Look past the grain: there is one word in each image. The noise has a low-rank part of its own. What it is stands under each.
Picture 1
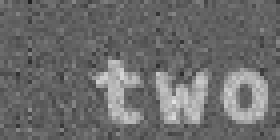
two
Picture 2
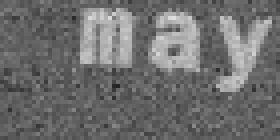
may
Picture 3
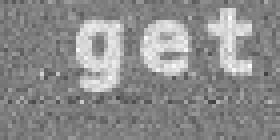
get
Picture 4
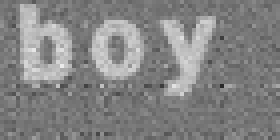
boy
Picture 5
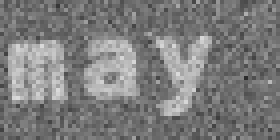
may
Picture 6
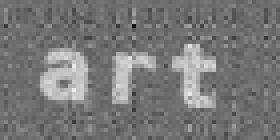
art
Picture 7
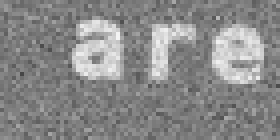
are
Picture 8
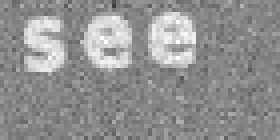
see
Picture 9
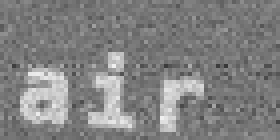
air
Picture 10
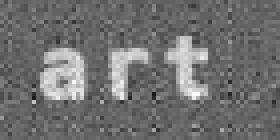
art
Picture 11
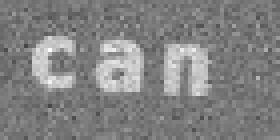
can
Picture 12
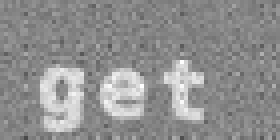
get
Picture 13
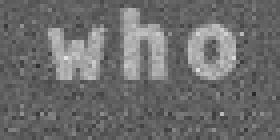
who
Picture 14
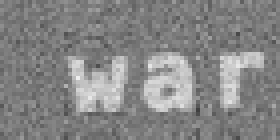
war
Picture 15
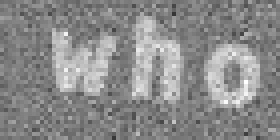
who
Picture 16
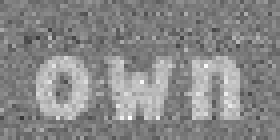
own
